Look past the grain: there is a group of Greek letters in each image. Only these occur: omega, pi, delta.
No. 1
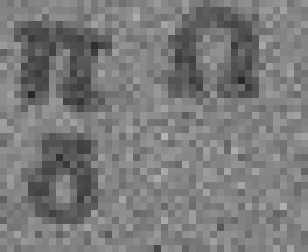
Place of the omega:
top right
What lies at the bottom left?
delta
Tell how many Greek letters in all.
3
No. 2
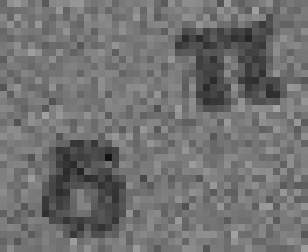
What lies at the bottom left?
delta
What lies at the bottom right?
nothing
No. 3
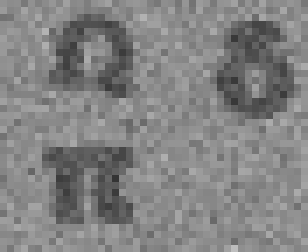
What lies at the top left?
omega
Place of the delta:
top right
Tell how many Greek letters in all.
3
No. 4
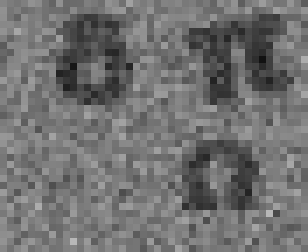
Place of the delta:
top left
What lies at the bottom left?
nothing
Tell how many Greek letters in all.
3
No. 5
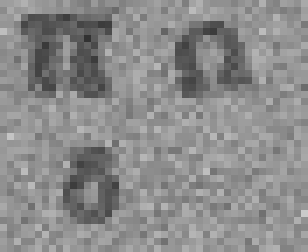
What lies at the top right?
omega
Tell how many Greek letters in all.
3
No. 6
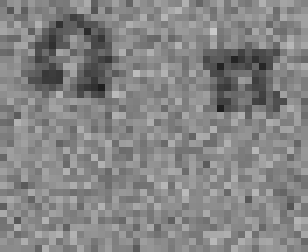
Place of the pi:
top right
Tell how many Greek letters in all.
2
